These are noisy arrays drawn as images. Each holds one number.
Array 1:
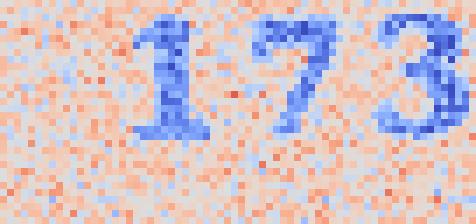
173
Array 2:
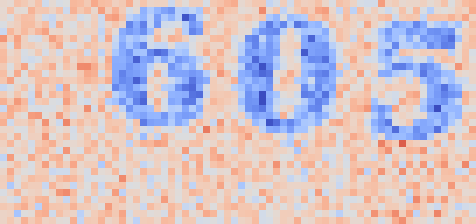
605
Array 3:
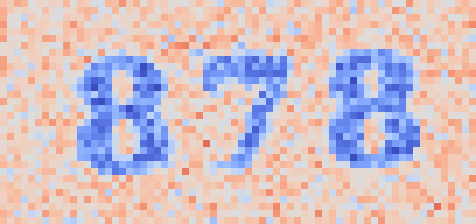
878
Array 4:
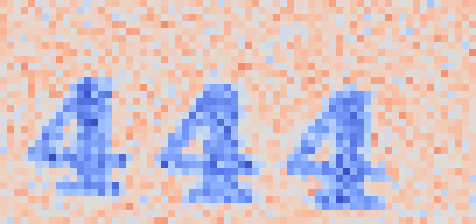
444
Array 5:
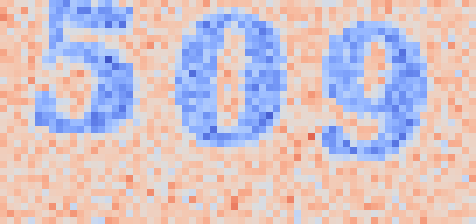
509
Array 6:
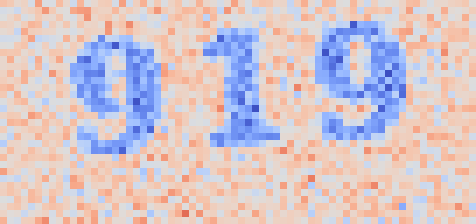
919
